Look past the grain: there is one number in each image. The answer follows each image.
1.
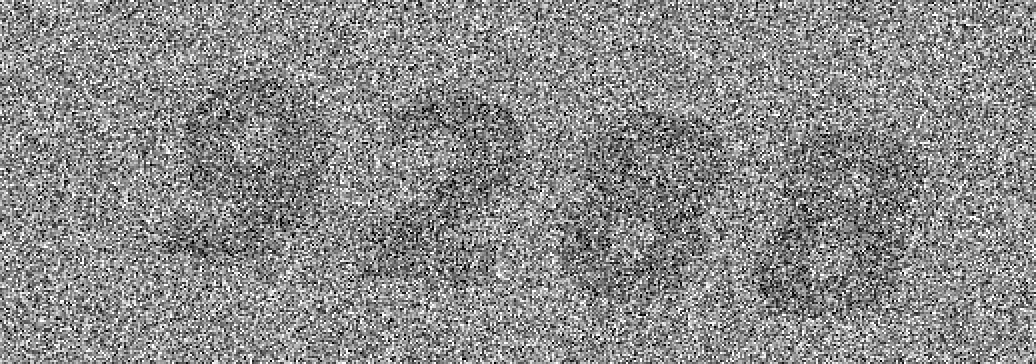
9288
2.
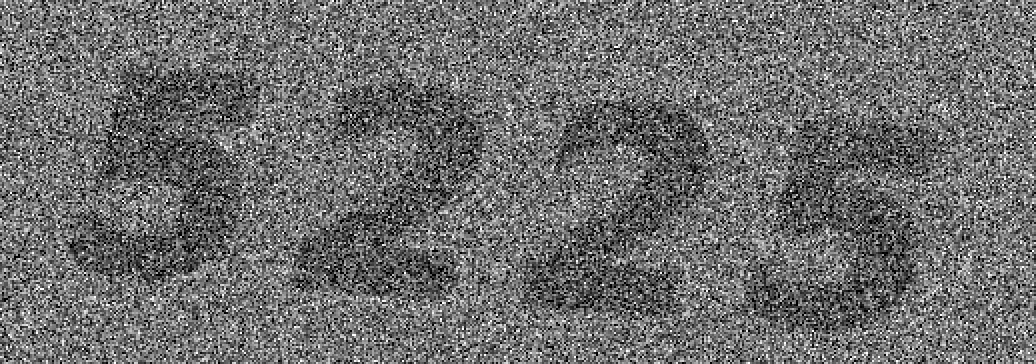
5225
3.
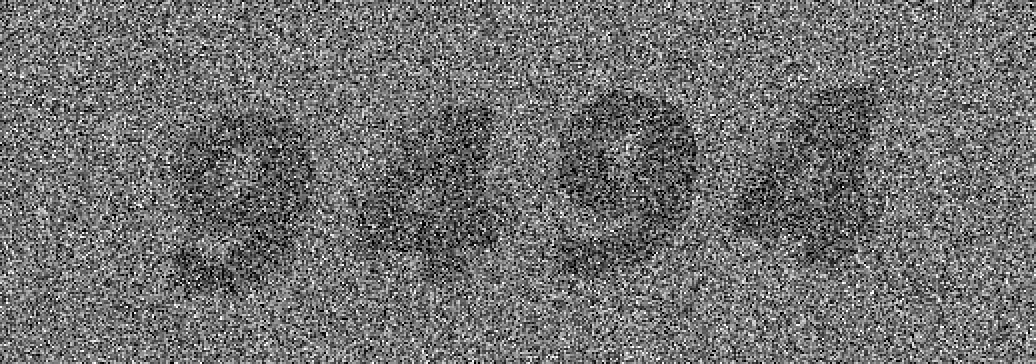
9494
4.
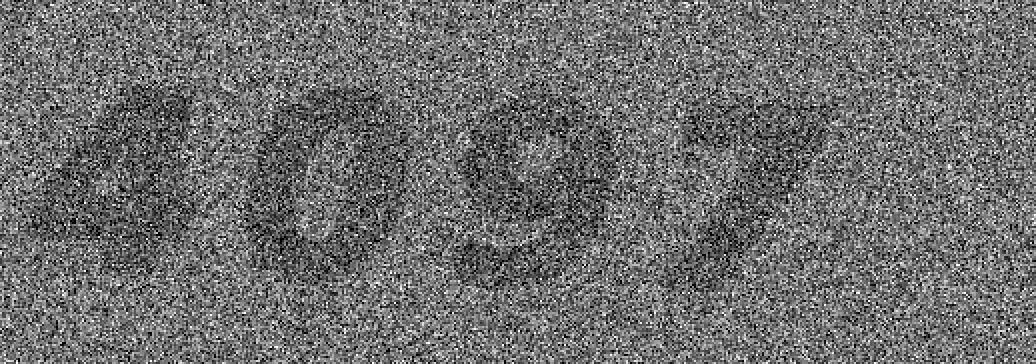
4097
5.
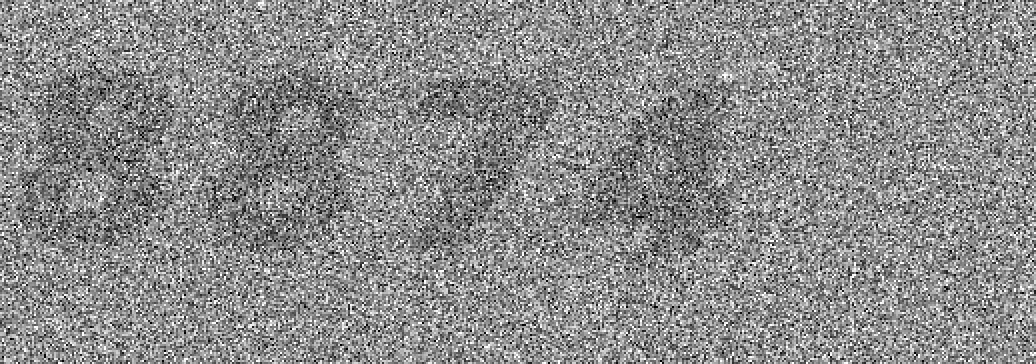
8874
